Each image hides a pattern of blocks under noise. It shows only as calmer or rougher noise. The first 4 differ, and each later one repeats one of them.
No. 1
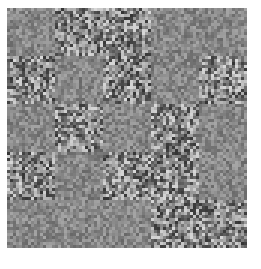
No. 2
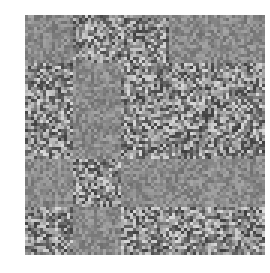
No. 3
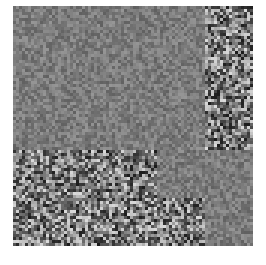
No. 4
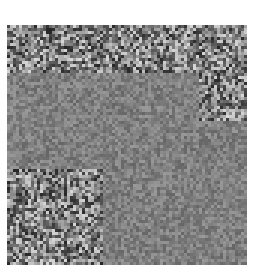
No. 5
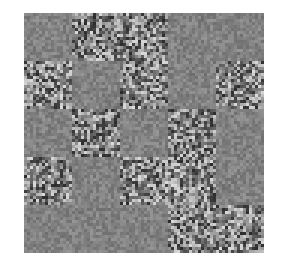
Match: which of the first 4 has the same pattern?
1
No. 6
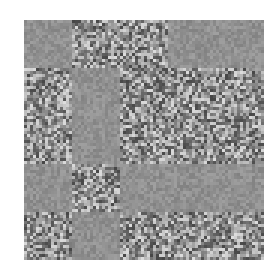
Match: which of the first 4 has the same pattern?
2
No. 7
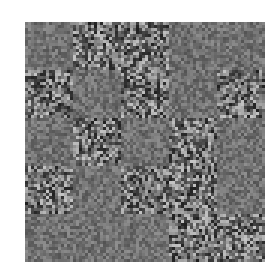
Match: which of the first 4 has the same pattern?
1
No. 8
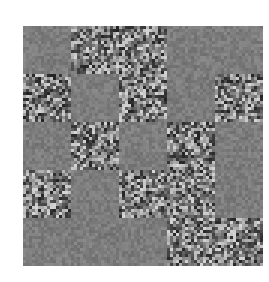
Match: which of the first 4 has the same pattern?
1
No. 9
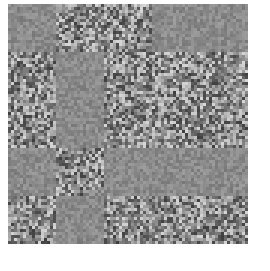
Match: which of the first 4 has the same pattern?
2
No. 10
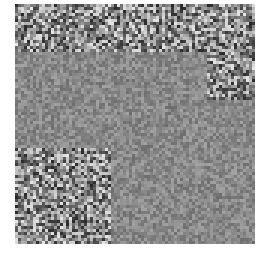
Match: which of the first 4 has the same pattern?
4
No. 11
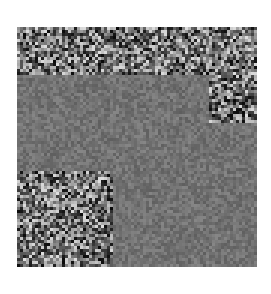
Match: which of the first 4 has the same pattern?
4
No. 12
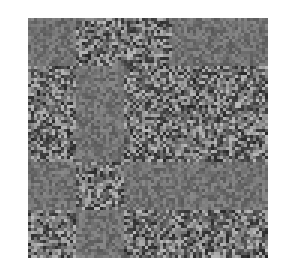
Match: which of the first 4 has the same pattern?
2
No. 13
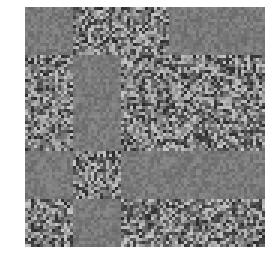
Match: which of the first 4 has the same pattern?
2
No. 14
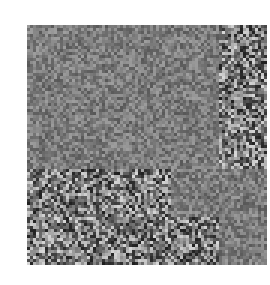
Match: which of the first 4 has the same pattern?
3
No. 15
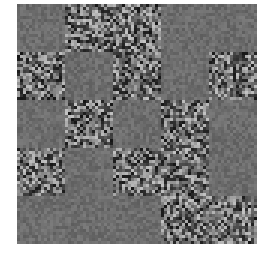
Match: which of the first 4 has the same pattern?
1
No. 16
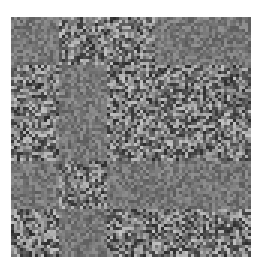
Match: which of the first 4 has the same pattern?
2
